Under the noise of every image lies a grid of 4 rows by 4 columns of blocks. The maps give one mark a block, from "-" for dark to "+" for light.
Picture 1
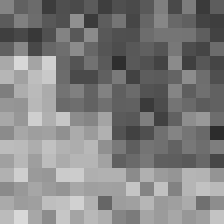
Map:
- - - -
+ - - -
+ + - -
+ + + +
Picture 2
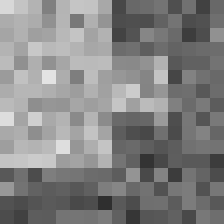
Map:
+ + - -
+ + + -
+ + - -
- - - -
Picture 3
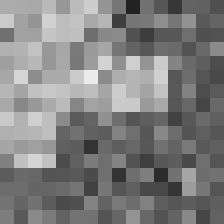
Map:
+ + - -
+ + + -
+ - - -
- - - -
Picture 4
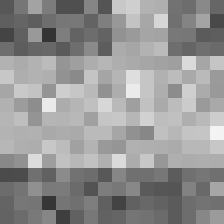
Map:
- - + -
+ + + +
+ + + +
- - - -
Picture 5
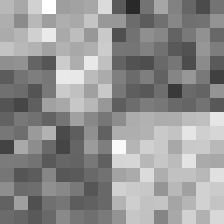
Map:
+ + - -
- + - -
- - + +
- - + +
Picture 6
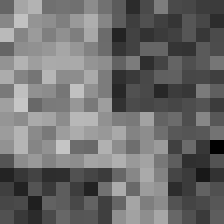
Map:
+ + - -
+ + - -
+ + + -
- - + -
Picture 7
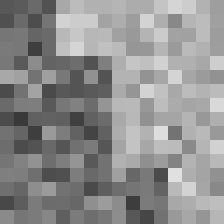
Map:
- + + +
- - + +
- - + +
- - - +
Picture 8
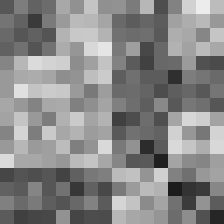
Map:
- + - +
+ + - -
+ + - +
- - + -
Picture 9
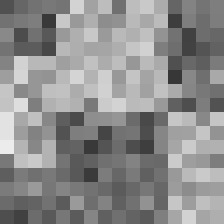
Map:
- + + -
+ + + -
+ - - +
- - - +
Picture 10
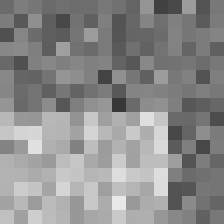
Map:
- - - -
- - - -
+ + + -
+ + + -
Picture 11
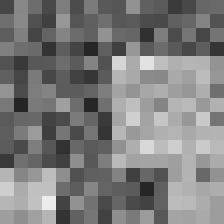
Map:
- - - -
- - + +
- - + +
+ - - +
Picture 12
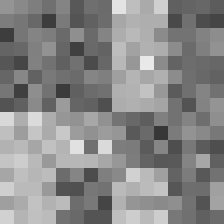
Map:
- - + -
- - + -
+ + - -
+ - + -
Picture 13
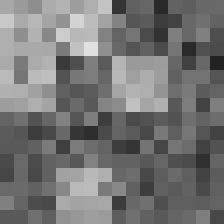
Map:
+ + - -
+ - + -
- - - -
- + - -
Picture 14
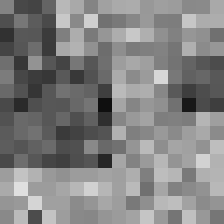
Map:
- + + +
- - + -
- - + +
+ + + +
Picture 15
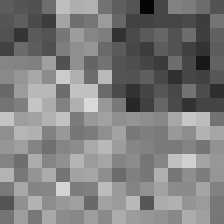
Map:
- + - -
+ + - -
+ + + +
+ + + +
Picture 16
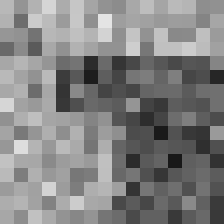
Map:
+ + + +
+ - - -
+ + - -
+ + - -
